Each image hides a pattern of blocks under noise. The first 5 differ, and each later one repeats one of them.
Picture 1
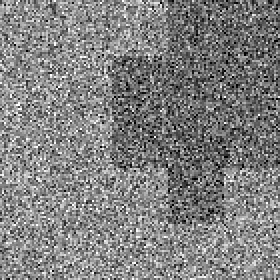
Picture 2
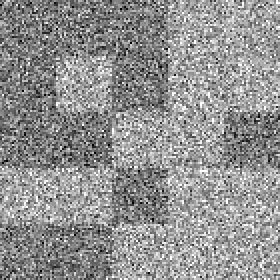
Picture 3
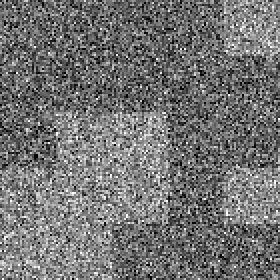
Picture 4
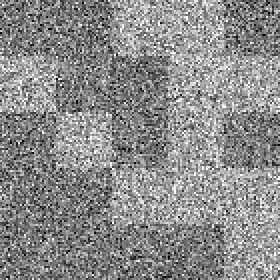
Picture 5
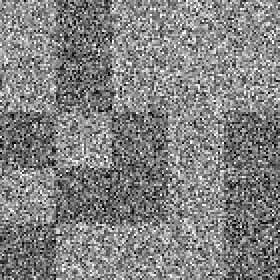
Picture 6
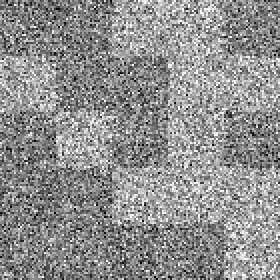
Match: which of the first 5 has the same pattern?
4
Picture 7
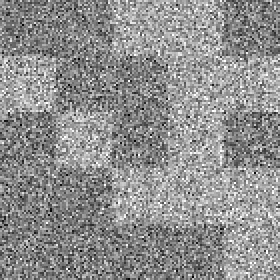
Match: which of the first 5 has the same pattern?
4
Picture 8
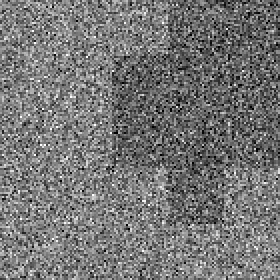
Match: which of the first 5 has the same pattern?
1
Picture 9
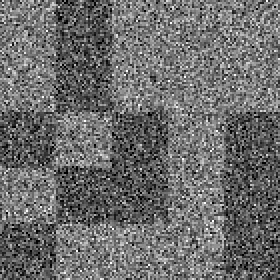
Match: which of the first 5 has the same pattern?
5
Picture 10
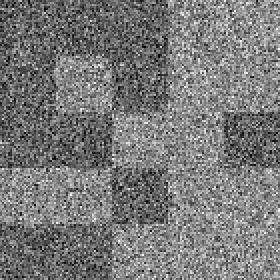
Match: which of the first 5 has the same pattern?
2
